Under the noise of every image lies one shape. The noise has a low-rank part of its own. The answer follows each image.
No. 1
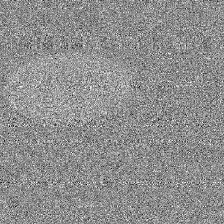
ellipse
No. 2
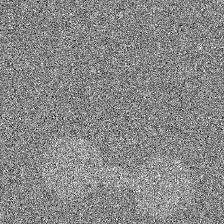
dumbbell
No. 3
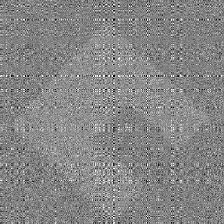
square with a notch
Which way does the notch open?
down and right
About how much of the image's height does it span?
nearly all
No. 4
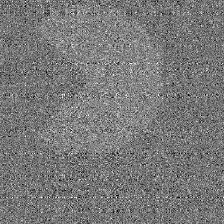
disc with a wedge cut out
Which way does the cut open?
left
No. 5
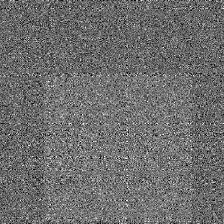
square
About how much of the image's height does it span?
two thirds
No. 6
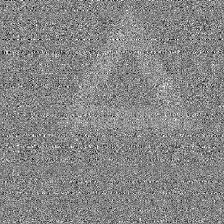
triangle frame
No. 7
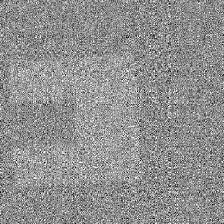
square with a notch
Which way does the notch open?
left
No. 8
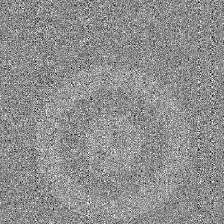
bullseye
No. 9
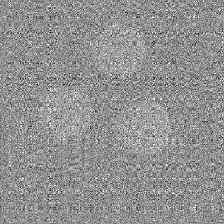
three dots
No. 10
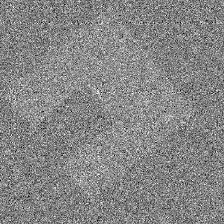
square with a notch
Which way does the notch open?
down and left
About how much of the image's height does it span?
nearly all
